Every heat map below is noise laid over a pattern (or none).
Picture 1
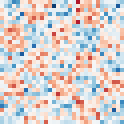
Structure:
a checkerboard
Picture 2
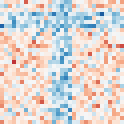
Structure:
bands of rows crossing bands of columns
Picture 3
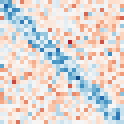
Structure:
a diagonal band
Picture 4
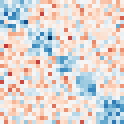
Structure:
blocks along the diagonal
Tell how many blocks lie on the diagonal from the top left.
5
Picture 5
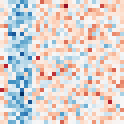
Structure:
one band of columns
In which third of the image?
left
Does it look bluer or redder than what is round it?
bluer
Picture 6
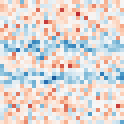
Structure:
bands of rows
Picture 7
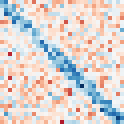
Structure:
a diagonal band
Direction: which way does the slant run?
top left to bottom right
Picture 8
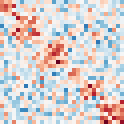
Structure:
blocks along the diagonal
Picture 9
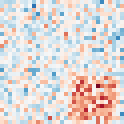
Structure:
one block
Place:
bottom right
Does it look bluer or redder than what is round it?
redder
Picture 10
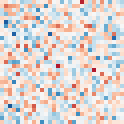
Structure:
only noise
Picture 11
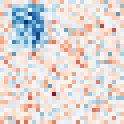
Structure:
one block
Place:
top left
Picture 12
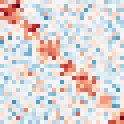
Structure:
blocks along the diagonal
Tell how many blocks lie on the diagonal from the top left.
7
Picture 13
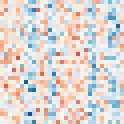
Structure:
bands of columns
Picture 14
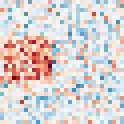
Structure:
one block
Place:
middle left
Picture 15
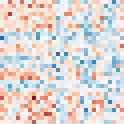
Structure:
bands of rows crossing bands of columns
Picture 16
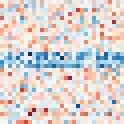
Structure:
one band of rows
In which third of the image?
middle
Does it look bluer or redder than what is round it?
bluer
